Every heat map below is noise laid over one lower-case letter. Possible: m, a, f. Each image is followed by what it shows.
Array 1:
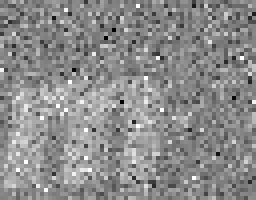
light m
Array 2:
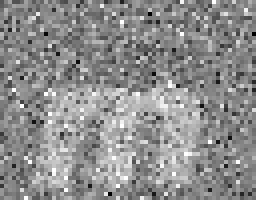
light m
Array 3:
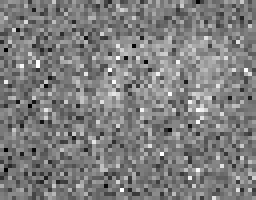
light m
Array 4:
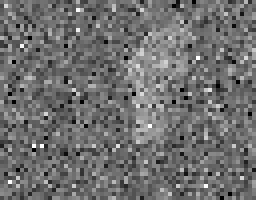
light f
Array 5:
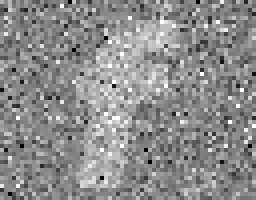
light f
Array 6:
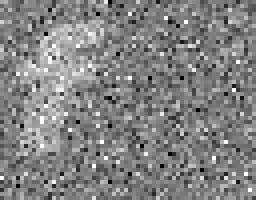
light f
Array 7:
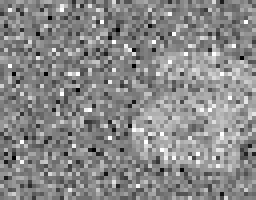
light a
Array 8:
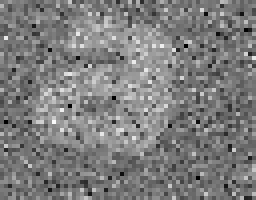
light a
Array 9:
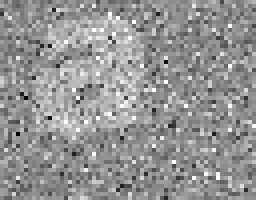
light a
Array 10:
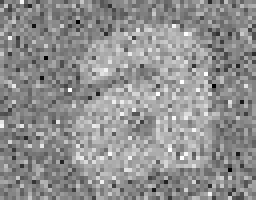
light a
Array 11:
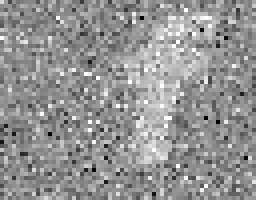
light f
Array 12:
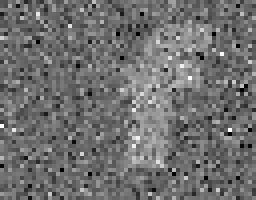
light f
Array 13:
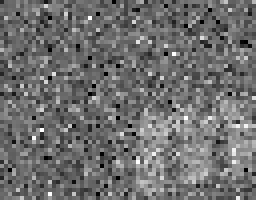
light m
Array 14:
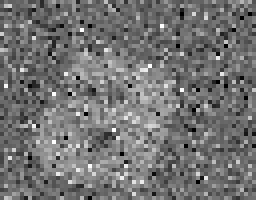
light a
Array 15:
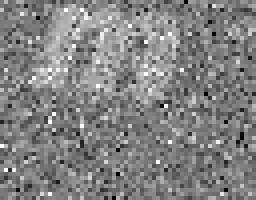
light m
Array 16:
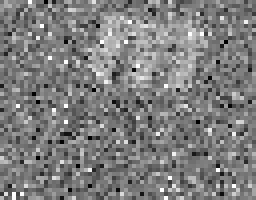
light m
